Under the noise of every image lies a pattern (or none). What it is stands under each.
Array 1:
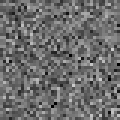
only noise
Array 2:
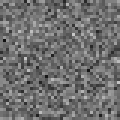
only noise
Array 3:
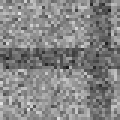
bands of rows crossing bands of columns
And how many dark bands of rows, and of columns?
1 and 1
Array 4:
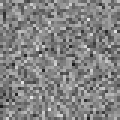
only noise
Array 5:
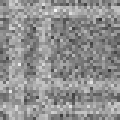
bands of rows crossing bands of columns
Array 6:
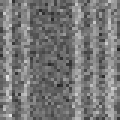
bands of columns
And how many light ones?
5
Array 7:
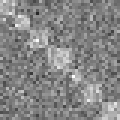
blocks along the diagonal
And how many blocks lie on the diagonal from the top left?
7
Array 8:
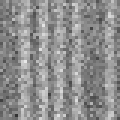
bands of columns
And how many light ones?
5
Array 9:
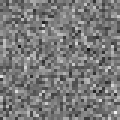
only noise
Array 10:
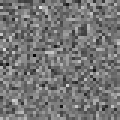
only noise
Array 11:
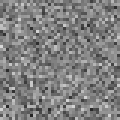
only noise
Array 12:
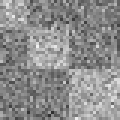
blocks along the diagonal
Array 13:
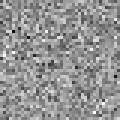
only noise
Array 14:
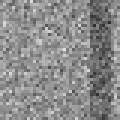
one band of columns
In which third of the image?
right
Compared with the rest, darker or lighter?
darker
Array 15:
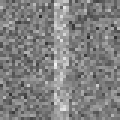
one band of columns
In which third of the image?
middle
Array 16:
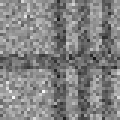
bands of rows crossing bands of columns
